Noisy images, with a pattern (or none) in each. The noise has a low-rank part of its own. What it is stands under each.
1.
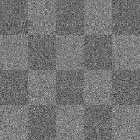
a checkerboard
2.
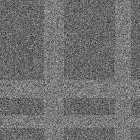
bands of rows crossing bands of columns
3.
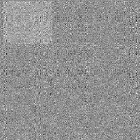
one block
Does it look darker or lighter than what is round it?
lighter
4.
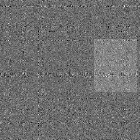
one block
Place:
middle right
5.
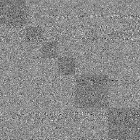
blocks along the diagonal
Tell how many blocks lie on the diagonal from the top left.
6
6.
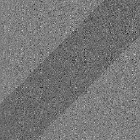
a diagonal band
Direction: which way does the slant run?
bottom left to top right
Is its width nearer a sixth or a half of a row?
a half
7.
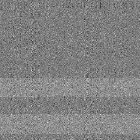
bands of rows
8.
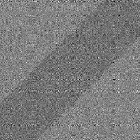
a diagonal band
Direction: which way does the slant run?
bottom left to top right
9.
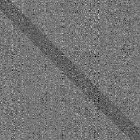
a diagonal band
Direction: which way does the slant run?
top left to bottom right
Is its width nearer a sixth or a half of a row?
a sixth
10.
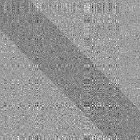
a diagonal band
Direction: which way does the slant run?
top left to bottom right
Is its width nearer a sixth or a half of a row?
a half
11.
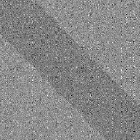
a diagonal band
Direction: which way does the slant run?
top left to bottom right
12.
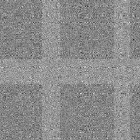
bands of rows crossing bands of columns
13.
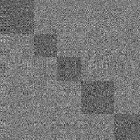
blocks along the diagonal
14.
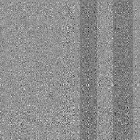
bands of columns
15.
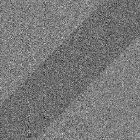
a diagonal band
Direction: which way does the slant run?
bottom left to top right
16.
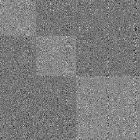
blocks along the diagonal
